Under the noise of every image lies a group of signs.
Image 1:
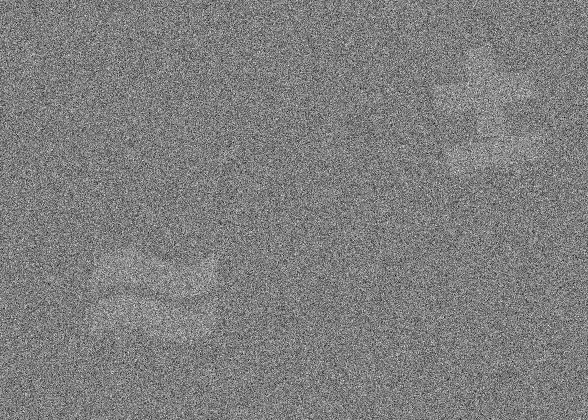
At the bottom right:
nothing
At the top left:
nothing
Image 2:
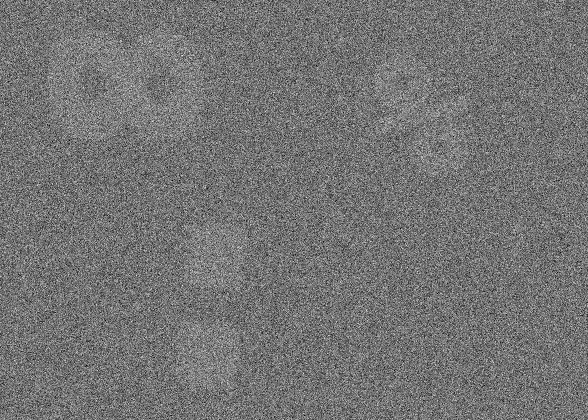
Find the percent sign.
top right
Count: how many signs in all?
3
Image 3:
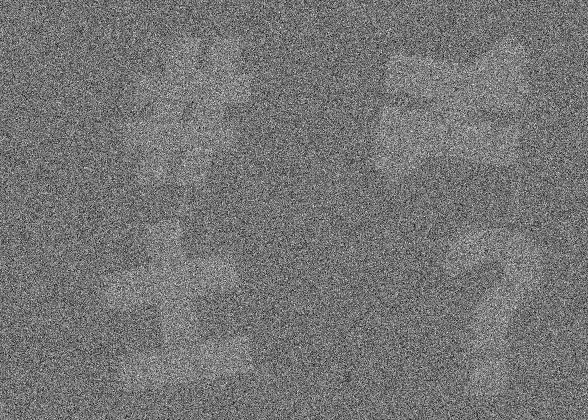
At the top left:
hash sign
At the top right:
not-equal sign
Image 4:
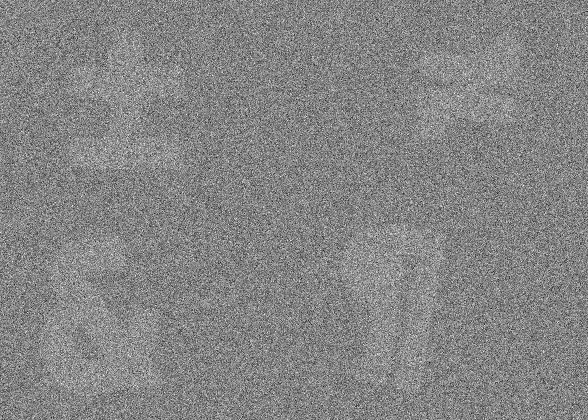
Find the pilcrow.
bottom right
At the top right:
not-equal sign
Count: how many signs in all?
4
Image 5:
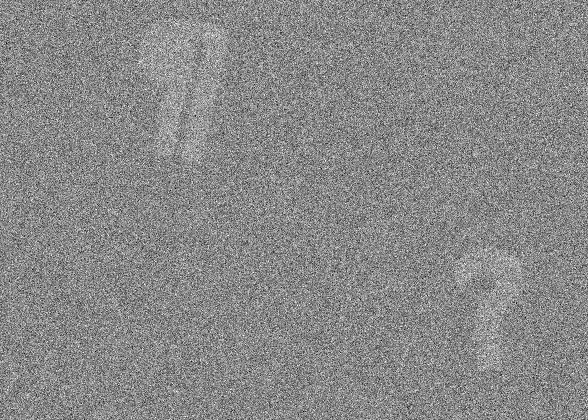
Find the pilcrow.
top left
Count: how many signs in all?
2
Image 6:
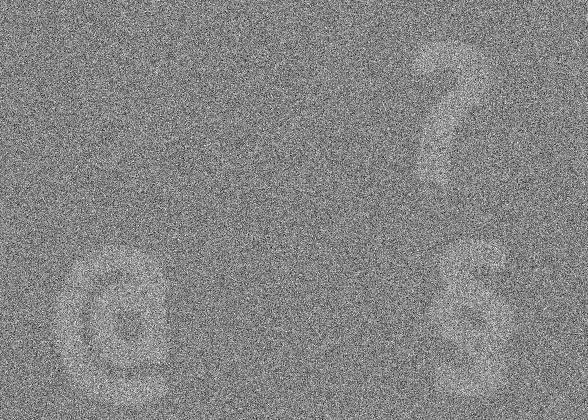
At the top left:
nothing
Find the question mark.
top right
